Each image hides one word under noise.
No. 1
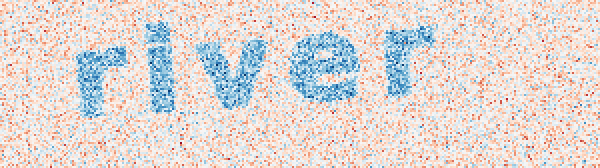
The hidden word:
river
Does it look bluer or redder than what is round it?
bluer
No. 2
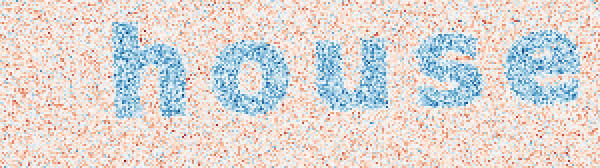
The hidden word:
house
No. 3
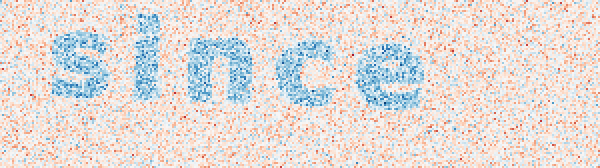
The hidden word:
since
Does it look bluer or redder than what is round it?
bluer
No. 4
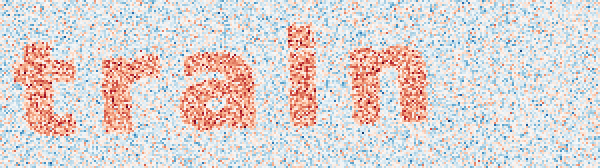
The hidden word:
train
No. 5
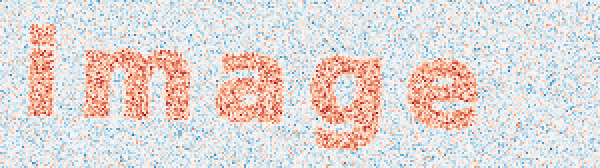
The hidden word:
image
